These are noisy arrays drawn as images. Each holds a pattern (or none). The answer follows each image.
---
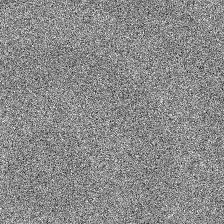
rings round one point
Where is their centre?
bottom left
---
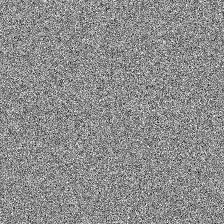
only noise
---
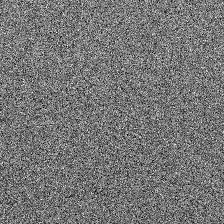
a smooth slope
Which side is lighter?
top
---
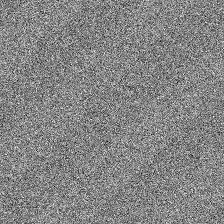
diagonal stripes
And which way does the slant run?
bottom left to top right
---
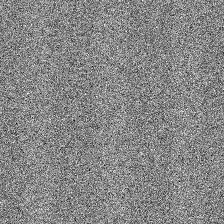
vertical stripes
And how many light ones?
3
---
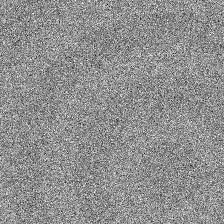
rings round one point
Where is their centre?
bottom right
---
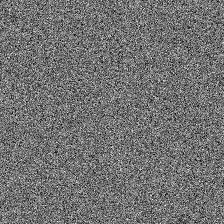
only noise
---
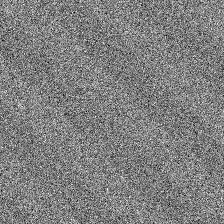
diagonal stripes
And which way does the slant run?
top left to bottom right
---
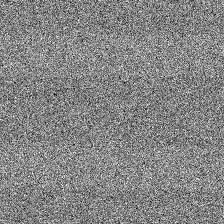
horizontal stripes
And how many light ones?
2
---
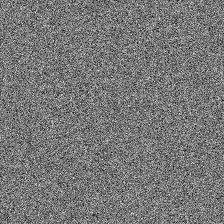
only noise
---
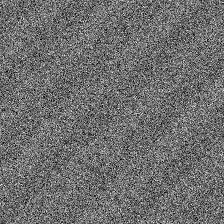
diagonal stripes
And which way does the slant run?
bottom left to top right
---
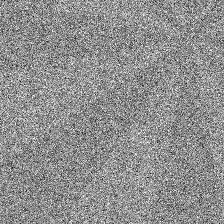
spokes from one point
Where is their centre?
top right
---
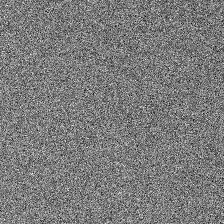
a smooth slope
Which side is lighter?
bottom left
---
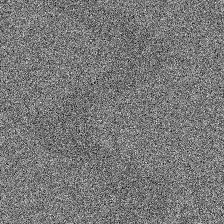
a wavy band
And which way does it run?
top to bottom
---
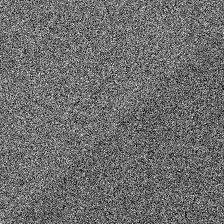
a sharp edge
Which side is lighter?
top left
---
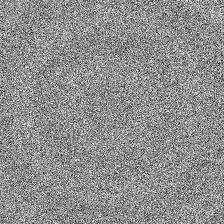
rings round one point
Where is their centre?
centre
